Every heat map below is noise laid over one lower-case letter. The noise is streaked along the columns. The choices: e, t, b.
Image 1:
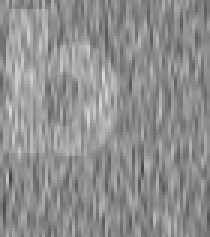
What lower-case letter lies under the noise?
b
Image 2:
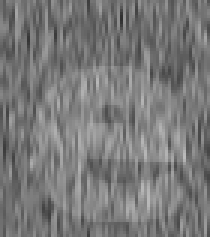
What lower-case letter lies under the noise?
e
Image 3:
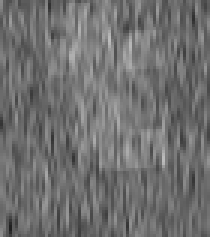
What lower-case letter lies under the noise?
t
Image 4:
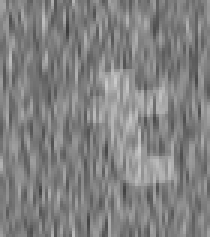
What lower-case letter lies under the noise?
t
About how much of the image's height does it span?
half
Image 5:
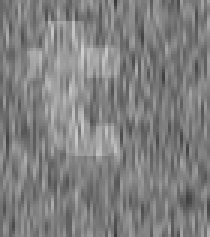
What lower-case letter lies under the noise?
t
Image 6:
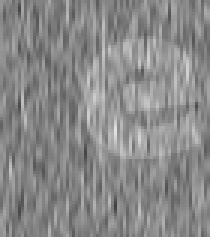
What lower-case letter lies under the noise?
e
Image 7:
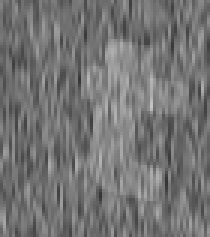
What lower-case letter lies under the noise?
t
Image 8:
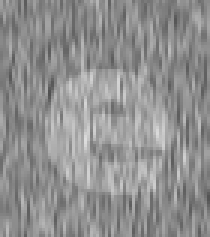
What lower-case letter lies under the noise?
e
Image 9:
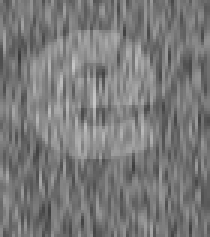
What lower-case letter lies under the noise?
e
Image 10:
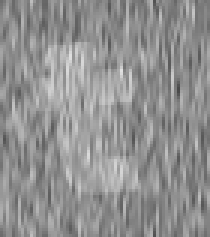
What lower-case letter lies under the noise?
t
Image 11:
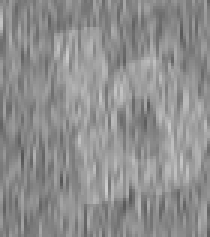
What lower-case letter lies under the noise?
b
